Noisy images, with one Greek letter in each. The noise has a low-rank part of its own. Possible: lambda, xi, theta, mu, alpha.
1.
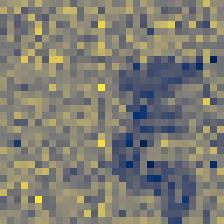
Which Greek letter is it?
xi
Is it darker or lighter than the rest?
darker
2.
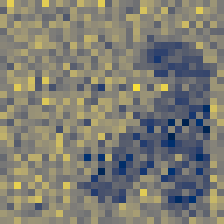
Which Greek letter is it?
lambda
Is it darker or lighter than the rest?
darker
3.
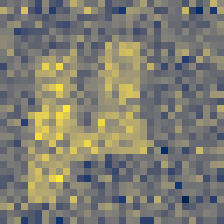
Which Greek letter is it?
mu
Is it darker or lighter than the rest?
lighter
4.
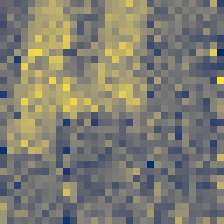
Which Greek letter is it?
mu
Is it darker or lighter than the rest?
lighter
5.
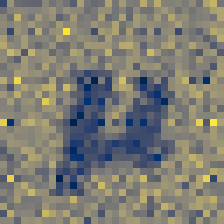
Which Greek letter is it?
mu
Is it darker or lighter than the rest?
darker
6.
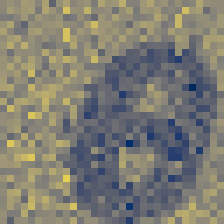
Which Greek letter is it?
theta
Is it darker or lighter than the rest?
darker
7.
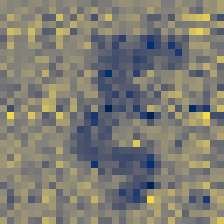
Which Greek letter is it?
xi
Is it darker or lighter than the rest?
darker
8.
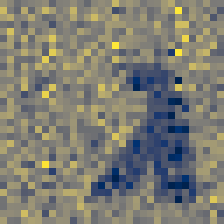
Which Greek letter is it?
lambda
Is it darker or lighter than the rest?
darker
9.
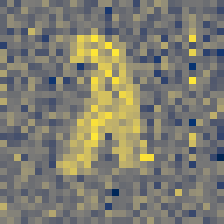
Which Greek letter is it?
lambda
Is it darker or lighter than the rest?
lighter
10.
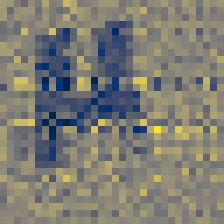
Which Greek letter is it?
mu
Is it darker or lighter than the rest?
darker
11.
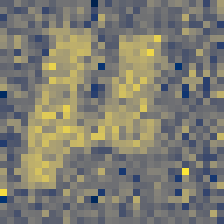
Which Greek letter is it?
mu
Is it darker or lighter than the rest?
lighter
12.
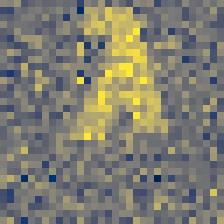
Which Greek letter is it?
lambda
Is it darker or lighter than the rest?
lighter
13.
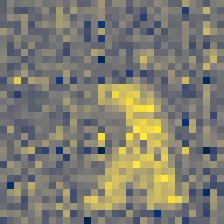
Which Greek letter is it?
lambda
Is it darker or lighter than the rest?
lighter
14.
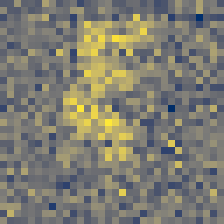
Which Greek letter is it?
xi
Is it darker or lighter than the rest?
lighter
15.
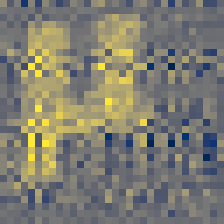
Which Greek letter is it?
mu
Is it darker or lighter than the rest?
lighter
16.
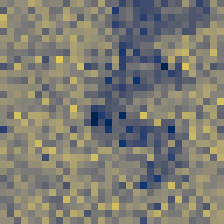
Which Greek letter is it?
xi
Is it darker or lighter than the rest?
darker
